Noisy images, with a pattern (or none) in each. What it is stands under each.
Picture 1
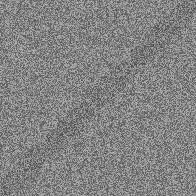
a diagonal band
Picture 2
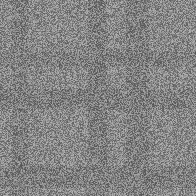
bands of rows crossing bands of columns
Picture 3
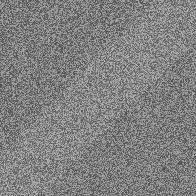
a diagonal band
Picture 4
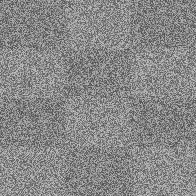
a checkerboard
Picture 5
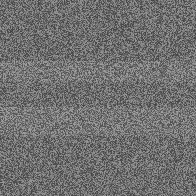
bands of rows
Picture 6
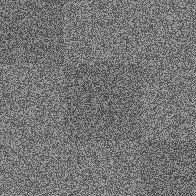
blocks along the diagonal
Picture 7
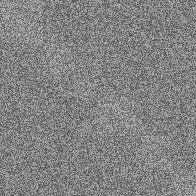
blocks along the diagonal
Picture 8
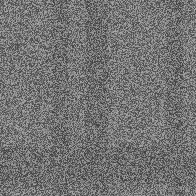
bands of rows crossing bands of columns
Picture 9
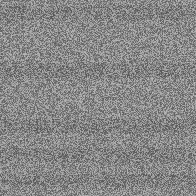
bands of rows
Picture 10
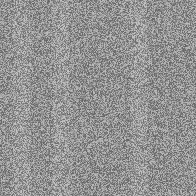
bands of columns
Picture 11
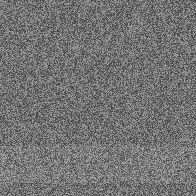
one band of rows
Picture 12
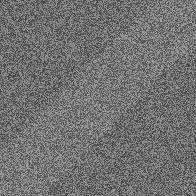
a diagonal band
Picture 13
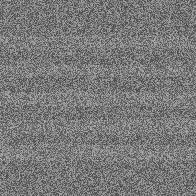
bands of rows
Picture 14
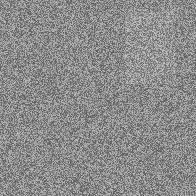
one block
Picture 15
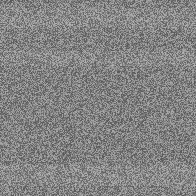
bands of rows
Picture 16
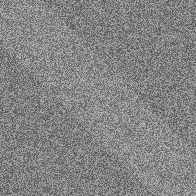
a diagonal band
